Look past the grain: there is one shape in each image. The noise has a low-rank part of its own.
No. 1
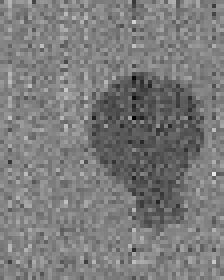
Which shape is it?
light bulb
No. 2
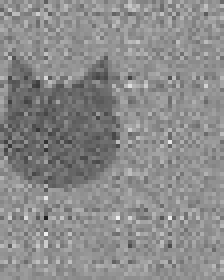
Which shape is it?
cat's head
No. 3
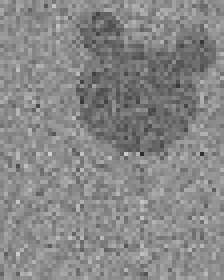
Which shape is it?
bear's head
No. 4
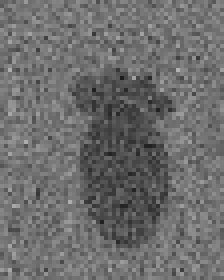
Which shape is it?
footprint
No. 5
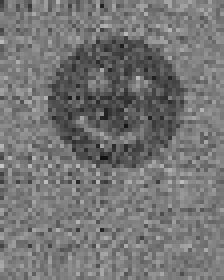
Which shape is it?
smiling face
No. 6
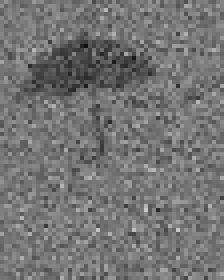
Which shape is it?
umbrella
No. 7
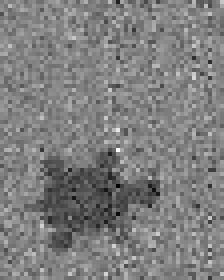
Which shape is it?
turtle
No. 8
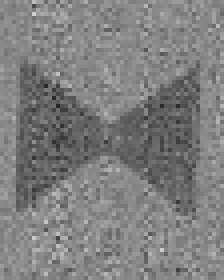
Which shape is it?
bow tie
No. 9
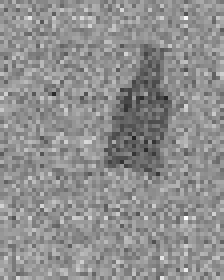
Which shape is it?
bottle
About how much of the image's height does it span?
half
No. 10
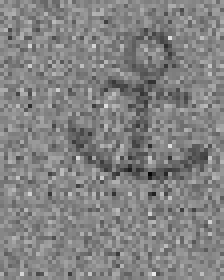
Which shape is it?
anchor
